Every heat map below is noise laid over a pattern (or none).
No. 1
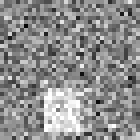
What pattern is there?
one block
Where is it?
bottom middle
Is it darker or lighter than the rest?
lighter
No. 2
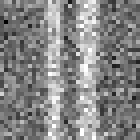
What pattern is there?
bands of columns
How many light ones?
2
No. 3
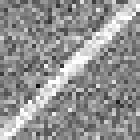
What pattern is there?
a diagonal band
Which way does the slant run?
bottom left to top right
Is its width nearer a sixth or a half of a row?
a sixth
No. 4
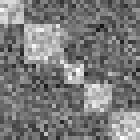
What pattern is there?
blocks along the diagonal
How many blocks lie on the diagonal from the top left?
5
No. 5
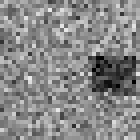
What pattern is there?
one block
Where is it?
middle right
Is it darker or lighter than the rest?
darker
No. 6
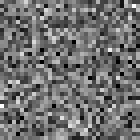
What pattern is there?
only noise
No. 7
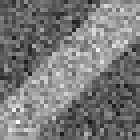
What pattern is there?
a diagonal band
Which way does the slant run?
bottom left to top right
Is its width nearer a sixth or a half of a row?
a half
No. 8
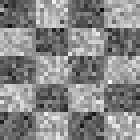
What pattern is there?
a checkerboard
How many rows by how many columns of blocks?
5 by 4
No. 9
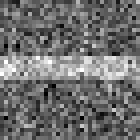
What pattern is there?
one band of rows
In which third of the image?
middle
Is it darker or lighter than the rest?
lighter
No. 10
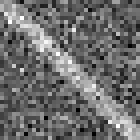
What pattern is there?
a diagonal band
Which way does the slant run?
top left to bottom right
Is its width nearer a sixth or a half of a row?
a sixth
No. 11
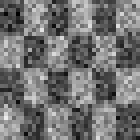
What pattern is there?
a checkerboard
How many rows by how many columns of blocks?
4 by 6
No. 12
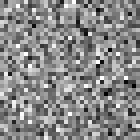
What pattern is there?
only noise
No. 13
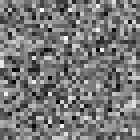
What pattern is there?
only noise
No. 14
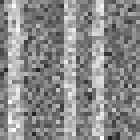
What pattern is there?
bands of columns
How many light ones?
3
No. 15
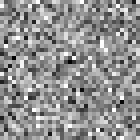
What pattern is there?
only noise
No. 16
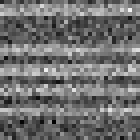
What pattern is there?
bands of rows
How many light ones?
5
